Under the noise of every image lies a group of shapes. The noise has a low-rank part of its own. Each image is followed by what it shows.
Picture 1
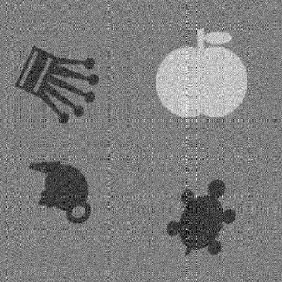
top left: dark chess queen; top right: light apple; bottom left: dark teapot; bottom right: dark turtle
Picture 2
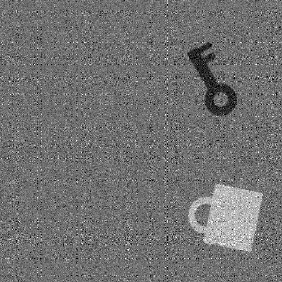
top right: dark key; bottom right: light cup
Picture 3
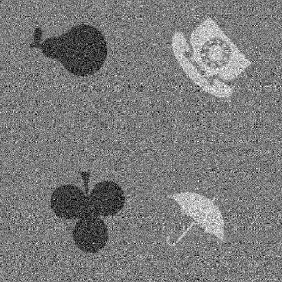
top left: dark pear; top right: light telephone; bottom left: dark club; bottom right: light umbrella
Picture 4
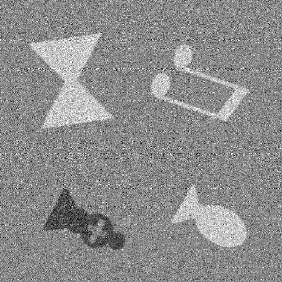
top left: light bow tie; top right: light pair of musical notes; bottom left: dark chess bishop; bottom right: light fish
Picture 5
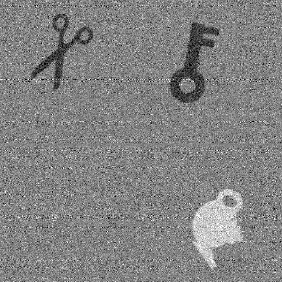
top left: dark pair of scissors; top right: dark key; bottom right: light teapot
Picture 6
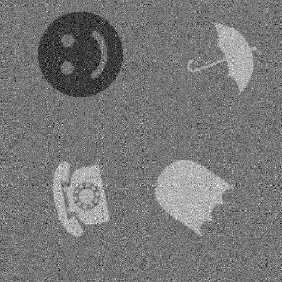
top left: dark smiling face; top right: light umbrella; bottom left: light telephone; bottom right: light ghost
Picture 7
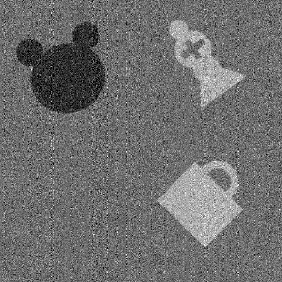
top left: dark bear's head; top right: light chess bishop; bottom right: light cup
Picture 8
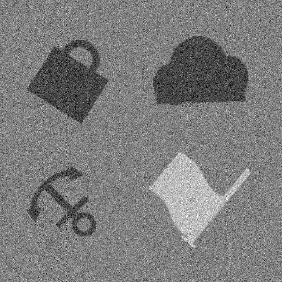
top left: dark cup; top right: dark cloud; bottom left: dark anchor; bottom right: light flag
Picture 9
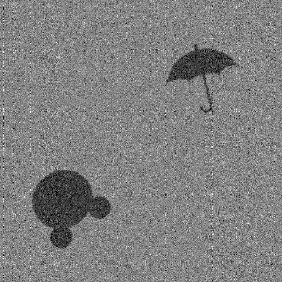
top right: dark umbrella; bottom left: dark bear's head
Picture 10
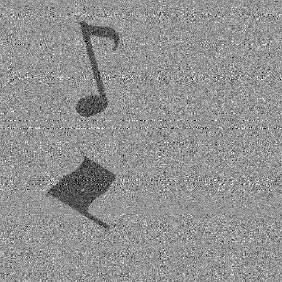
top left: dark musical note; bottom left: dark flag
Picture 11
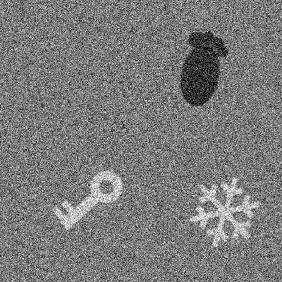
top right: dark footprint; bottom left: light key; bottom right: light snowflake
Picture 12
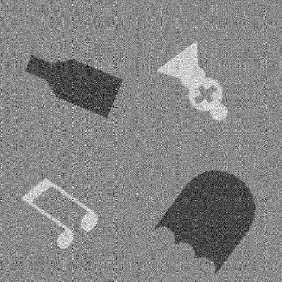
top left: dark bottle; top right: light chess bishop; bottom left: light pair of musical notes; bottom right: dark ghost
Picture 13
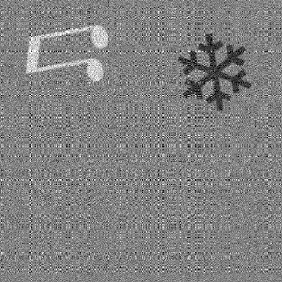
top left: light pair of musical notes; top right: dark snowflake
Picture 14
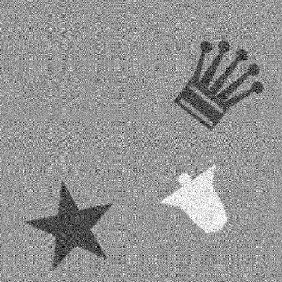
top right: dark chess queen; bottom left: dark star; bottom right: light bell
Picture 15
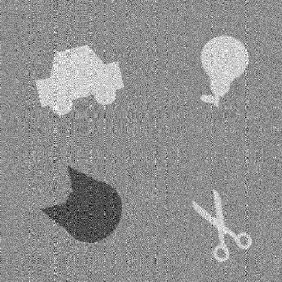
top left: light car; top right: light pear; bottom left: dark cat's head; bottom right: light pair of scissors
